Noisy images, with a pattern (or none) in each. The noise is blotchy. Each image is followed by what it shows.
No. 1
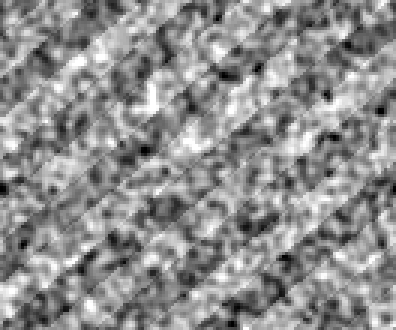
diagonal stripes
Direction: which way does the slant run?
bottom left to top right
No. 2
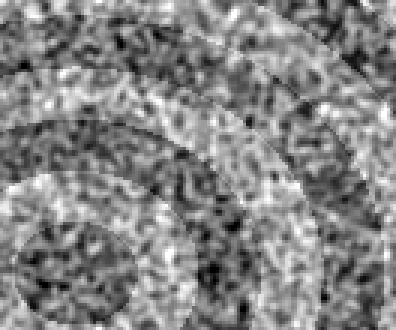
rings round one point
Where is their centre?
bottom left
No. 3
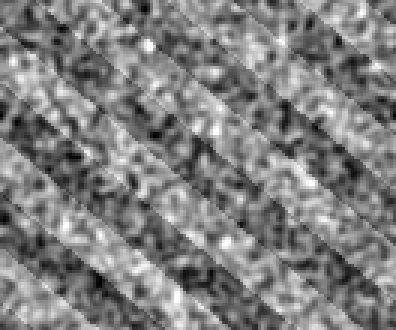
diagonal stripes
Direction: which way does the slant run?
top left to bottom right
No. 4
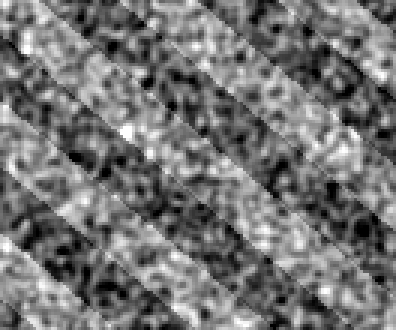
diagonal stripes
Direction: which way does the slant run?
top left to bottom right
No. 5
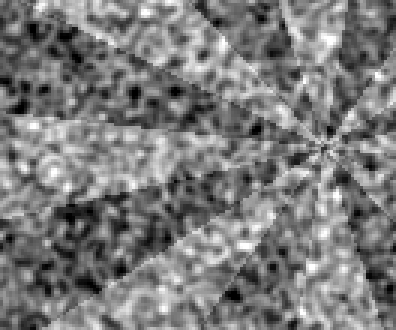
spokes from one point
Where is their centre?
middle right
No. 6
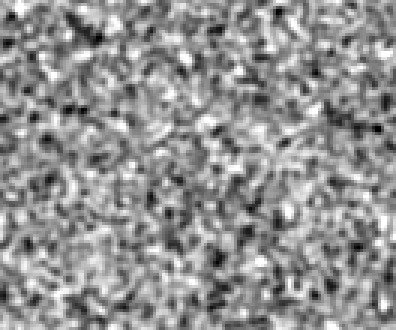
only noise
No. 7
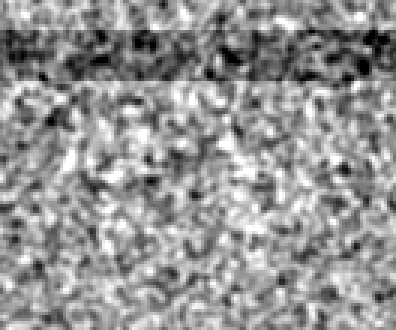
one horizontal stripe
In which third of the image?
top
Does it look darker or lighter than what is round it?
darker
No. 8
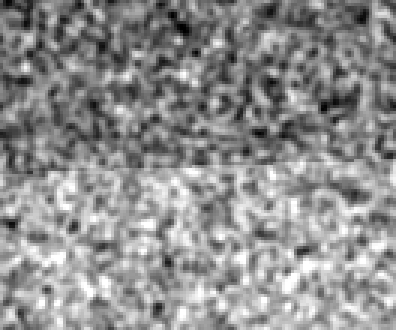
a sharp edge
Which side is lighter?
bottom
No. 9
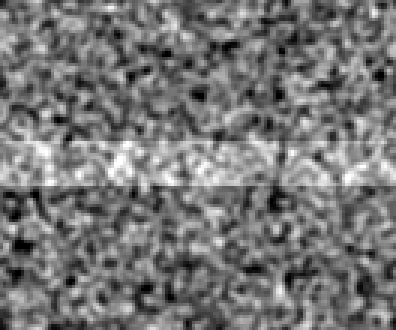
one horizontal stripe
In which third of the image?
middle
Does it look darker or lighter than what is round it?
lighter
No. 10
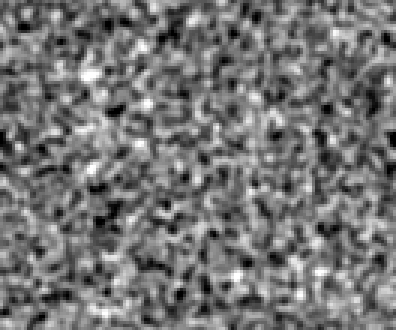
only noise
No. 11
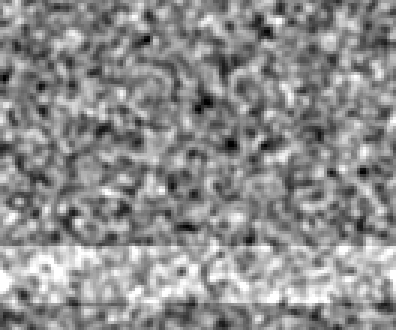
one horizontal stripe
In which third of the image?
bottom
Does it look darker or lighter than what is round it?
lighter
